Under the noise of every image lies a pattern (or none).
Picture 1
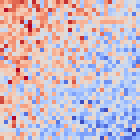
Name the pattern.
a smooth slope
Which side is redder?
top left
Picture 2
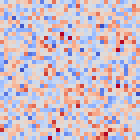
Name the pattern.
only noise
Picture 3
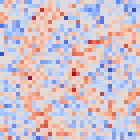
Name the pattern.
rings round one point
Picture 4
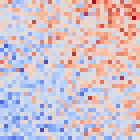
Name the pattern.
a smooth slope
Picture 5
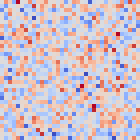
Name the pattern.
only noise
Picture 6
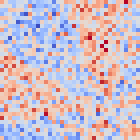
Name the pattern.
spokes from one point
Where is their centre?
bottom right
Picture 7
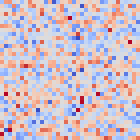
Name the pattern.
only noise
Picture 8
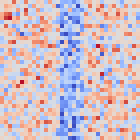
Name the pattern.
one vertical stripe
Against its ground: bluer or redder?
bluer
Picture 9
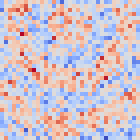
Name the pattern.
rings round one point
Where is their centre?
top middle
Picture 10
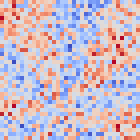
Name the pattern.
spokes from one point
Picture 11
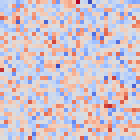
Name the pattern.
only noise
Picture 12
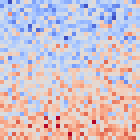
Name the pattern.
a smooth slope
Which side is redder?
bottom
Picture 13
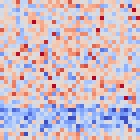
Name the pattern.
one horizontal stripe
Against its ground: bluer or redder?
bluer
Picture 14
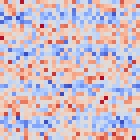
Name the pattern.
horizontal stripes
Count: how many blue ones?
4
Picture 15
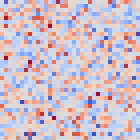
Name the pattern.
only noise
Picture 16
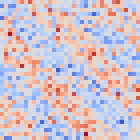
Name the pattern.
diagonal stripes
